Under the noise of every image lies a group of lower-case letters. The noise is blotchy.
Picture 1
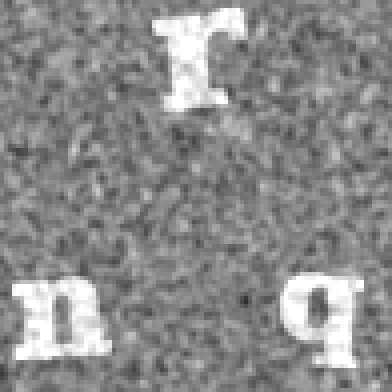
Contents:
top middle: r; bottom left: n; bottom right: q
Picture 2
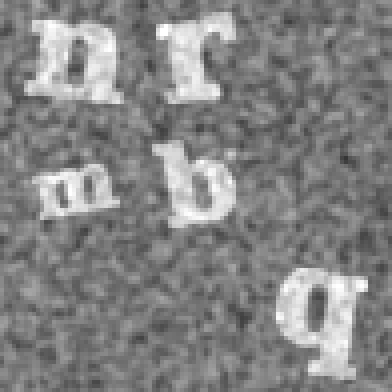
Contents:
top left: n; top middle: r; middle left: m; centre: b; bottom right: q
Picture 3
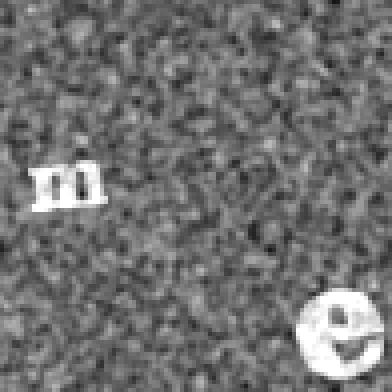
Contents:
middle left: m; bottom right: e
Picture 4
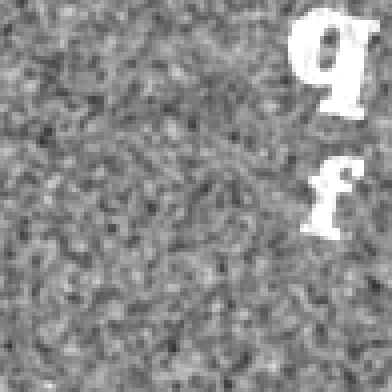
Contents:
top right: q; middle right: f
